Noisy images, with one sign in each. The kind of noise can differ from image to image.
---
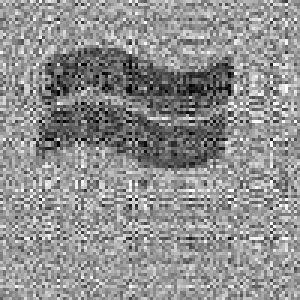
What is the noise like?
low rank plus noise
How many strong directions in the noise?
two
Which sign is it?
approximately sign
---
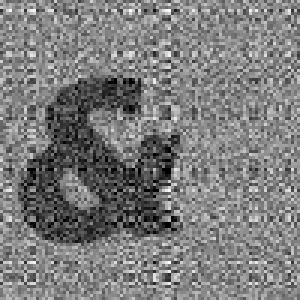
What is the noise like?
low rank plus noise
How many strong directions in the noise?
one
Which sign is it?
ampersand
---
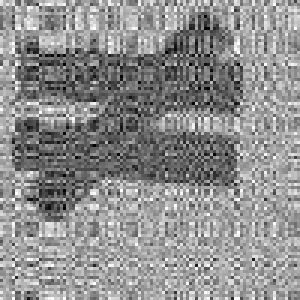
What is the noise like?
low rank plus noise
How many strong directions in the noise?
one
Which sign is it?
not-equal sign
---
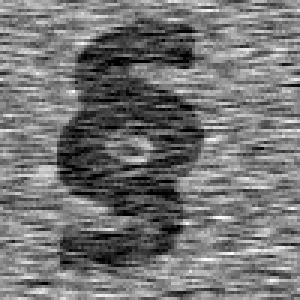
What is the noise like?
streaked along the rows
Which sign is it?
section sign
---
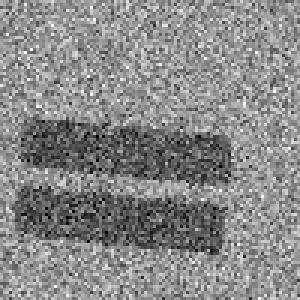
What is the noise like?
independent entries
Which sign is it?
equals sign
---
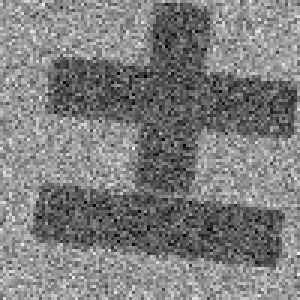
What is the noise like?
independent entries
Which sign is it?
plus-minus sign
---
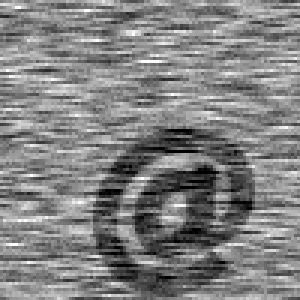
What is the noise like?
streaked along the rows
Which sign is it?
at sign
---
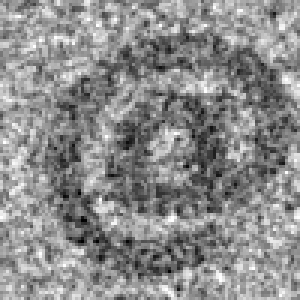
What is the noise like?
blotchy
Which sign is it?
at sign
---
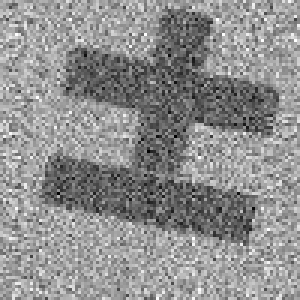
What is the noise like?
low rank plus noise
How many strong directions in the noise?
five to eight
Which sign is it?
plus-minus sign
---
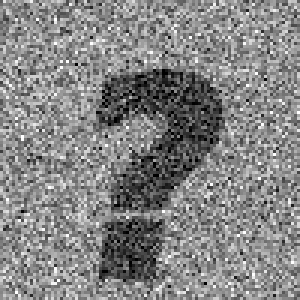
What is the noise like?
independent entries
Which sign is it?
question mark
